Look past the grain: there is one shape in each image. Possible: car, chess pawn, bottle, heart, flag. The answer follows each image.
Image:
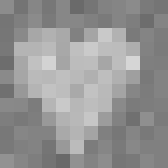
heart
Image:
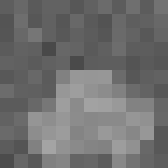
car
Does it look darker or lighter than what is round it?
lighter
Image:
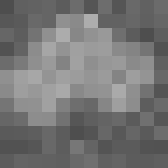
car
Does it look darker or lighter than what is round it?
lighter
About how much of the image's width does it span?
nearly all
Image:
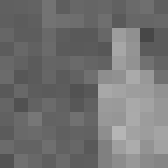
bottle
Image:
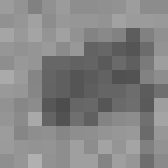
flag
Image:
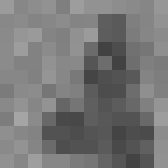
chess pawn
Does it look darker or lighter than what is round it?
darker
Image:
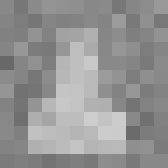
chess pawn
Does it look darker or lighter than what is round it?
lighter
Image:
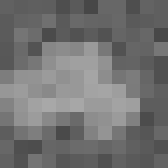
car
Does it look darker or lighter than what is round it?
lighter
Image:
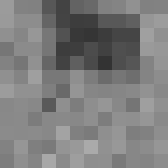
flag
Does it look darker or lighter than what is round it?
darker
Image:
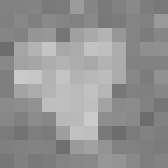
heart
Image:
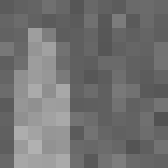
bottle
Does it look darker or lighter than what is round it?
lighter
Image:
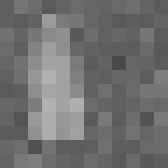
bottle
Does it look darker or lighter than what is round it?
lighter
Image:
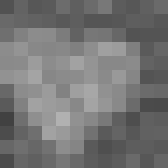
heart
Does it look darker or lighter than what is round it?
lighter
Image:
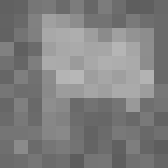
flag
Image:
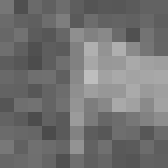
flag
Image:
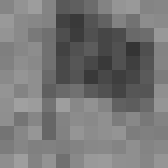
flag
